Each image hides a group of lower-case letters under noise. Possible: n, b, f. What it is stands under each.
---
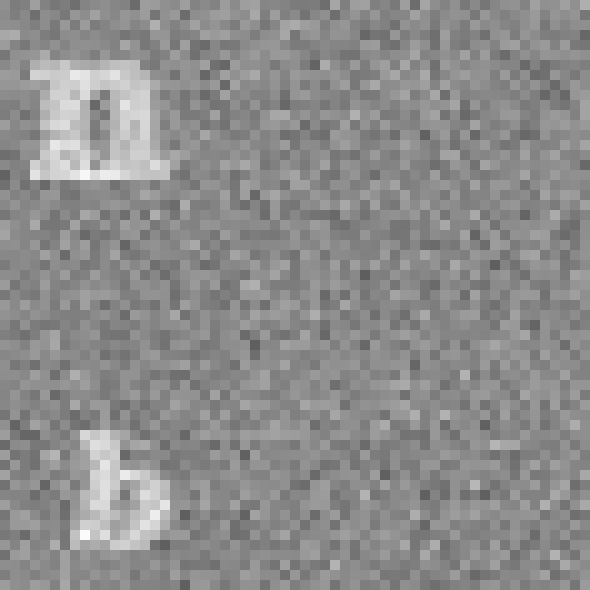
top left: n; bottom left: b
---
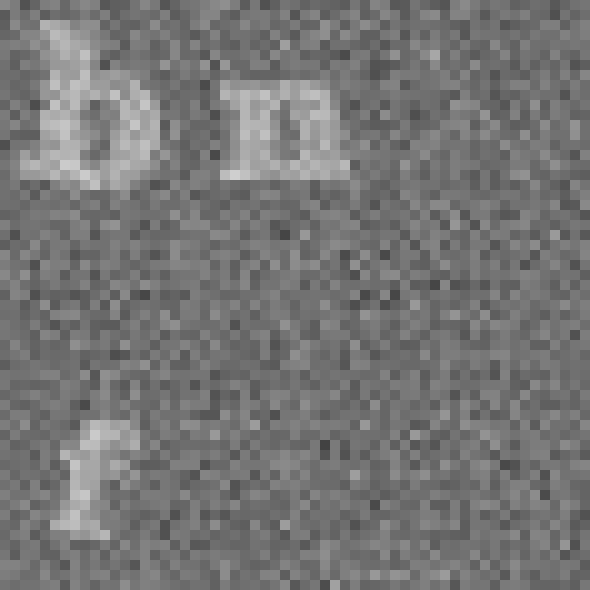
top left: b; top middle: n; bottom left: f
